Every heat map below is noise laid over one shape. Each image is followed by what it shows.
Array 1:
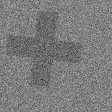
cross
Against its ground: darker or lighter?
darker
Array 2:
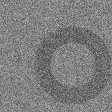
ring
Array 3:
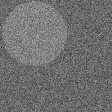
disc
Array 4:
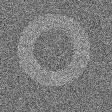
ring
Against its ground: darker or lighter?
lighter
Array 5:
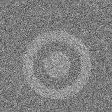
bullseye
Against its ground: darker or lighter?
lighter
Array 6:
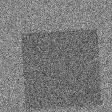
square
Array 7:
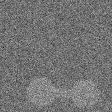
dumbbell
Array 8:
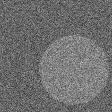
disc
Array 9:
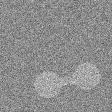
dumbbell
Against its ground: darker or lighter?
lighter
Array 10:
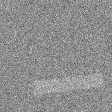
bar
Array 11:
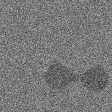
dumbbell
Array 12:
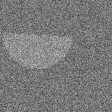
half disc
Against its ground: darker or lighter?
lighter
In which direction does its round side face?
down
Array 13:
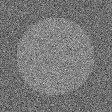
disc
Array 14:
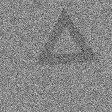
triangle frame
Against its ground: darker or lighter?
darker
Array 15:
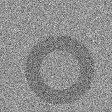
ring
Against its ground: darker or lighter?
darker
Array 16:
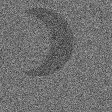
crescent
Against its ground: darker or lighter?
darker
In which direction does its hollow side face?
left
